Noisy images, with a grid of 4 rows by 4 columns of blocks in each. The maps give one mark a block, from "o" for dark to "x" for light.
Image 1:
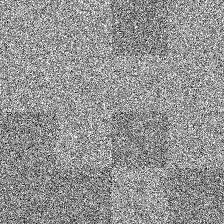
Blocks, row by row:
x x o x
x x x x
o x o x
o o x o
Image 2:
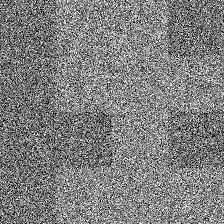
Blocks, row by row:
o x x o
o x x x
o o x o
o x x x
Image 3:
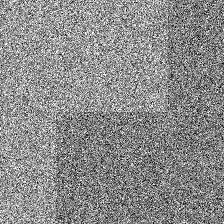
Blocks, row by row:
x x x o
x x x o
x o o o
x o o o
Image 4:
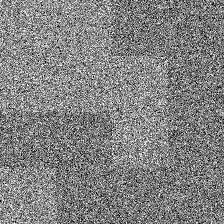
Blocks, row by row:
x x o o
x x x o
o o x o
x o o o
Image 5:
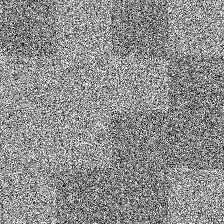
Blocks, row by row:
o x o x
x x x o
x x o o
x o o x
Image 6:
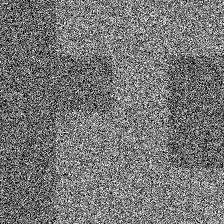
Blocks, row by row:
o x x x
o o x o
o x x o
o x x x
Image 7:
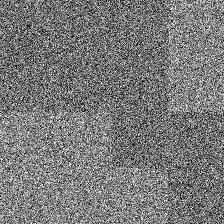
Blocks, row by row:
o o o x
o o o x
x x o o
x x x o
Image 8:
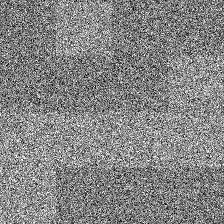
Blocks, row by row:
o x o o
o o o x
x x x x
x o o o
